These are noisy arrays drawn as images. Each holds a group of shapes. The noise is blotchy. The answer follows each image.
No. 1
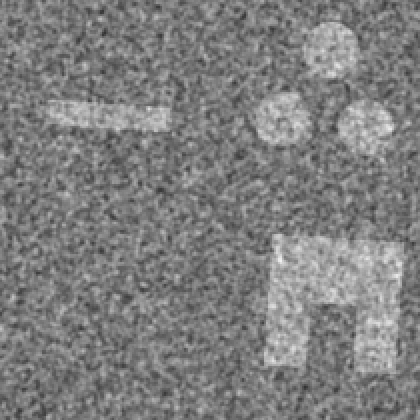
top left: bar; top right: three dots; bottom right: square with a notch
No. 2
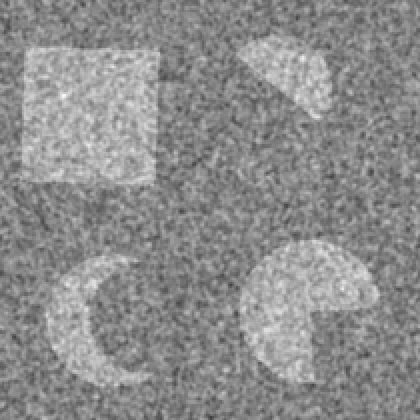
top left: square; top right: half disc; bottom left: crescent; bottom right: disc with a wedge cut out
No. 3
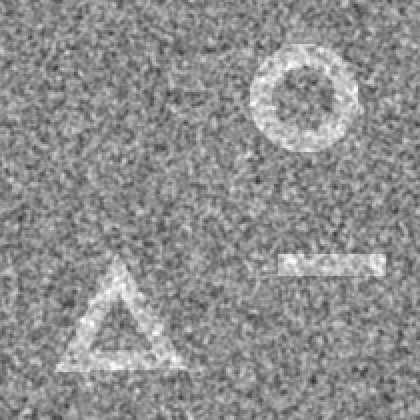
top right: ring; bottom left: triangle frame; bottom right: bar
